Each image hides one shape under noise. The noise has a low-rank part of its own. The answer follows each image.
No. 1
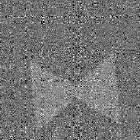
bow tie
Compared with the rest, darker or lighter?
lighter
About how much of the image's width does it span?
two thirds
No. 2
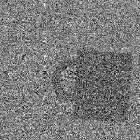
cup
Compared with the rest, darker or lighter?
darker
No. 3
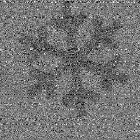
snowflake
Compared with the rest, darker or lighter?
darker
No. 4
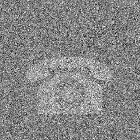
telephone
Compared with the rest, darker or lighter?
lighter
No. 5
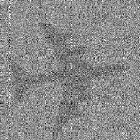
airplane
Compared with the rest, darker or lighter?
darker
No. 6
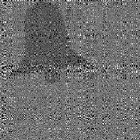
bell
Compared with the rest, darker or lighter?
darker
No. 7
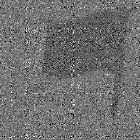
flag
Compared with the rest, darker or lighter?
darker
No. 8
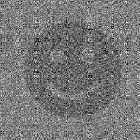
smiling face
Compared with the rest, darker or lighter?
darker
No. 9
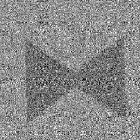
bow tie
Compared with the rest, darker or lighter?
darker
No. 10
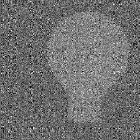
light bulb
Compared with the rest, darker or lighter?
lighter
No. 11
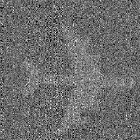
airplane
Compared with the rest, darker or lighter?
lighter
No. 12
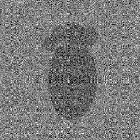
footprint
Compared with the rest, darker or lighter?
darker
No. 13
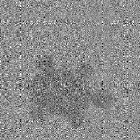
turtle
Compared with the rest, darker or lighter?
darker
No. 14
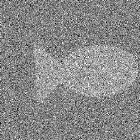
fish
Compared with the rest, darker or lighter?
lighter
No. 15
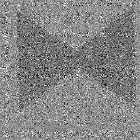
bow tie
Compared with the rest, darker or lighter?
darker
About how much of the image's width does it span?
nearly all
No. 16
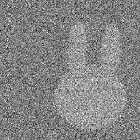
rabbit's head
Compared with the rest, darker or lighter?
lighter
